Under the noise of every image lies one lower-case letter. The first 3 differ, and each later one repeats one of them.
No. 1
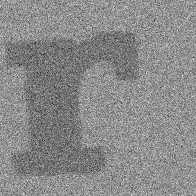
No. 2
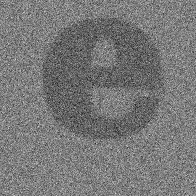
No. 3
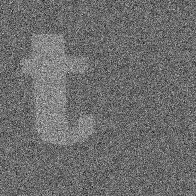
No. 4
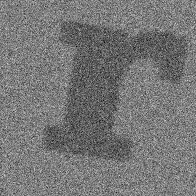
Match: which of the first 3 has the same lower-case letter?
1
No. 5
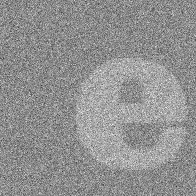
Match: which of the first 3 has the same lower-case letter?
2
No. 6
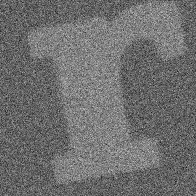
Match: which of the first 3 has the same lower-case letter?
1
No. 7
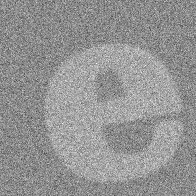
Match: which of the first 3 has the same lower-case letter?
2
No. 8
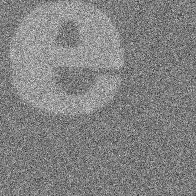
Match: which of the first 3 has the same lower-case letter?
2
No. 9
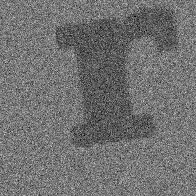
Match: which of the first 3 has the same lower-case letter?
1
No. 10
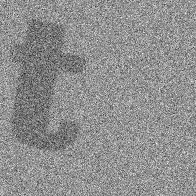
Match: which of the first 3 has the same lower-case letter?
3
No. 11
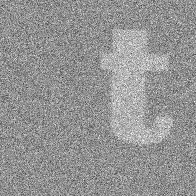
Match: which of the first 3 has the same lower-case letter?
3
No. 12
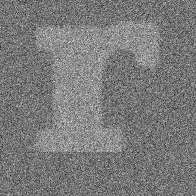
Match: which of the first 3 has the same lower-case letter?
1
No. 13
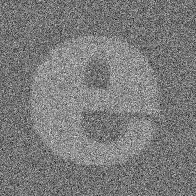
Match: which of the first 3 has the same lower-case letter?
2
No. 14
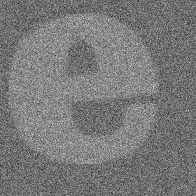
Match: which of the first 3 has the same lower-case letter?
2
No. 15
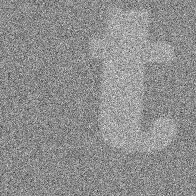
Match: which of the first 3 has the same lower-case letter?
3
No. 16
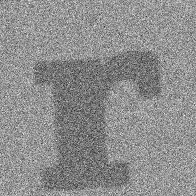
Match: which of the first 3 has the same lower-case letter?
1
